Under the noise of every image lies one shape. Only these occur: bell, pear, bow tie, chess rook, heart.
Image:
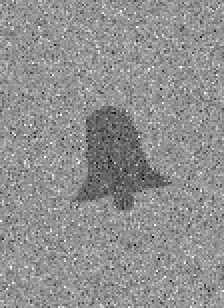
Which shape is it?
bell
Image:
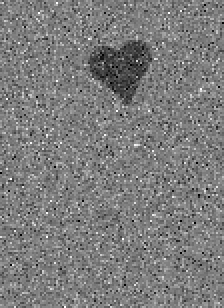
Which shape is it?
heart
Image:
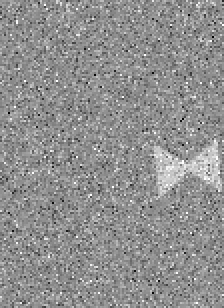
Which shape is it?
bow tie
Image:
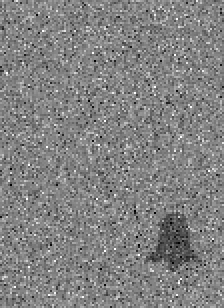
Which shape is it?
bell
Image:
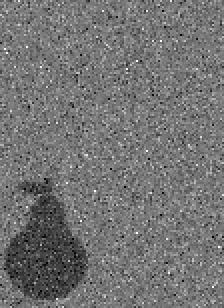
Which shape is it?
pear
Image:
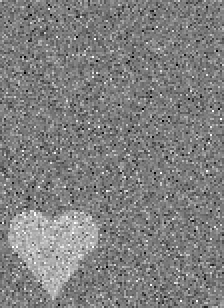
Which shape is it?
heart
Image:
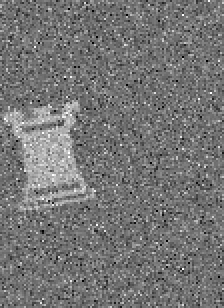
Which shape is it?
chess rook
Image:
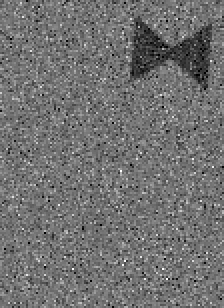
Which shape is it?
bow tie
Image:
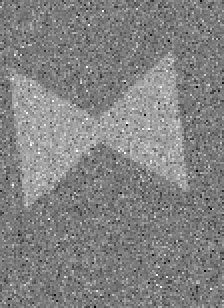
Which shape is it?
bow tie
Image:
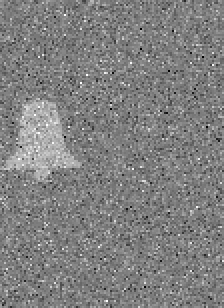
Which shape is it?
bell
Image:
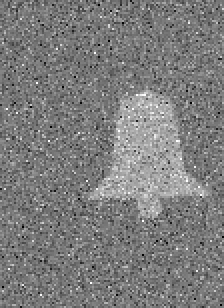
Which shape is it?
bell
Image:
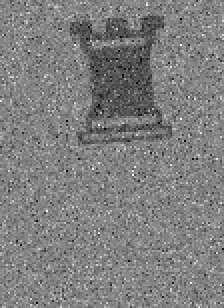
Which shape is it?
chess rook
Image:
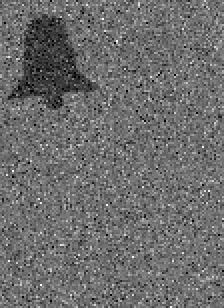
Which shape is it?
bell
